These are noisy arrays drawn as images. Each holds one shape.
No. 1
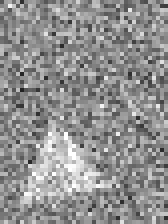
triangle
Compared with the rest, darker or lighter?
lighter
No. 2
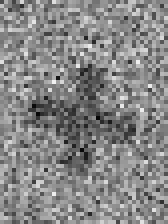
cross
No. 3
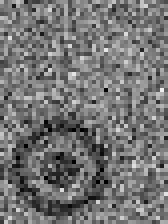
bullseye
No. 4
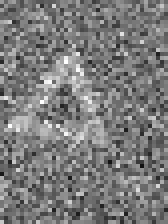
triangle frame
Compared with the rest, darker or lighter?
lighter
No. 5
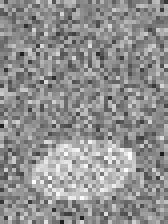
ellipse
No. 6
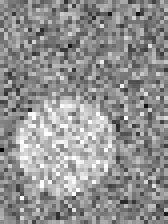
disc
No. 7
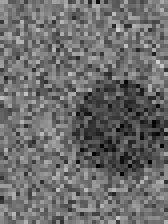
disc
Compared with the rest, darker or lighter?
darker
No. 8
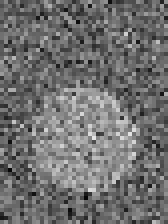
disc
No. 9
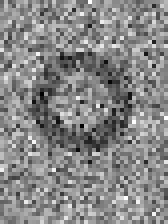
ring
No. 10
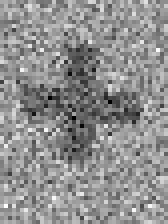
cross
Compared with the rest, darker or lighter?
darker
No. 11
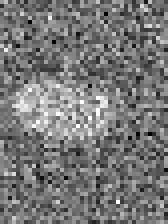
ellipse
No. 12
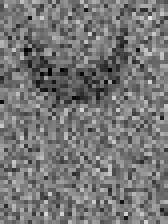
crescent
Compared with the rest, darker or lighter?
darker
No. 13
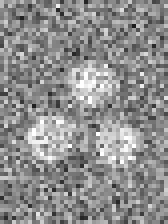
three dots
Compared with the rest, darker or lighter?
lighter
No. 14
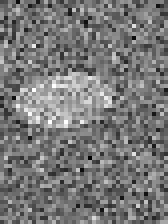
ellipse
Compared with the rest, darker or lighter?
lighter
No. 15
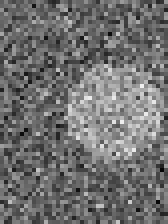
disc
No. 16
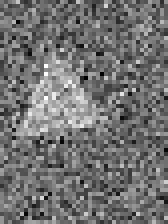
triangle
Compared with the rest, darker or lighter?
lighter
